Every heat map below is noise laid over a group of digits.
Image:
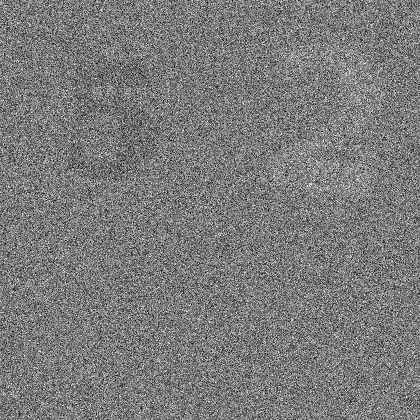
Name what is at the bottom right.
nothing
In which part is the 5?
top left
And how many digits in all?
2
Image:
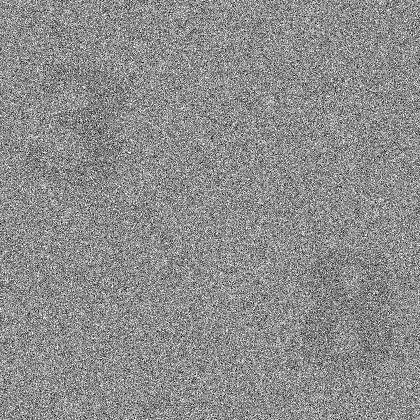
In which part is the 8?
bottom right
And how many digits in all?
2
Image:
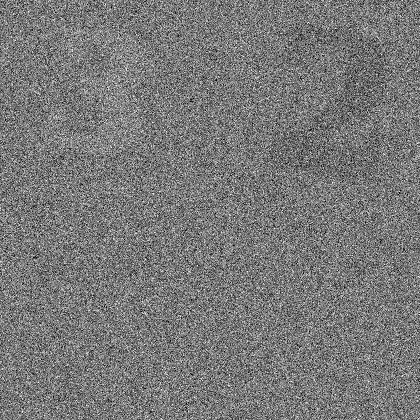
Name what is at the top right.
2
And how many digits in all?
2
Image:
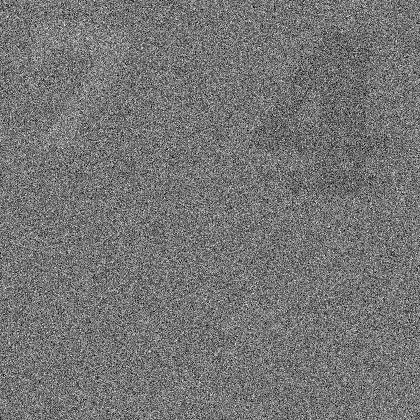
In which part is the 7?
top left
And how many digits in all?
2
